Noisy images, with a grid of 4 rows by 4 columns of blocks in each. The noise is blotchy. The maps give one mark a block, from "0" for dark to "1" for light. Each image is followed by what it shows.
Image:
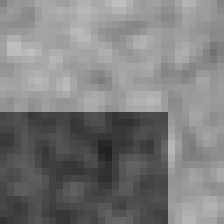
1111
1111
0001
0001
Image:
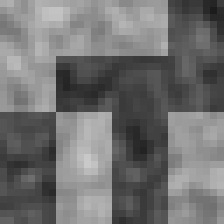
1110
1000
0101
0101
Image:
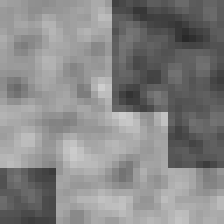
1100
1100
1110
0111
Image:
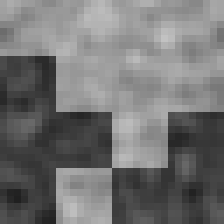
1111
0111
0010
0100
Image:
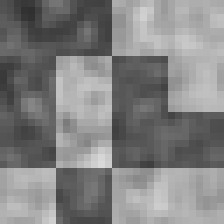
0011
0101
0100
1011
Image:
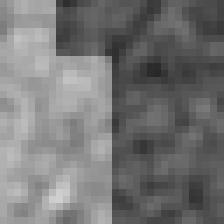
1000
1100
1100
1100
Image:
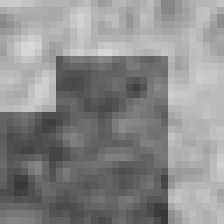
1111
1001
0001
0001
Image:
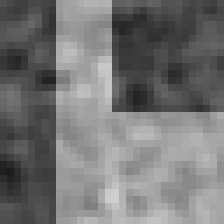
0100
0100
0111
0111
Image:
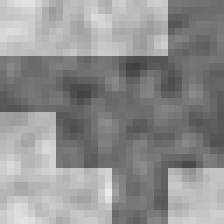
1110
0000
1000
1101
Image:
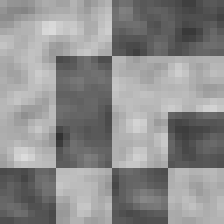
1100
1011
1010
0101
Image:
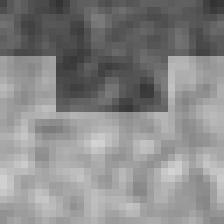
0000
1001
1111
1111
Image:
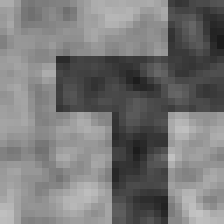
1110
1000
1101
1101
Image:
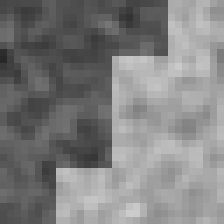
0001
0011
0011
0111
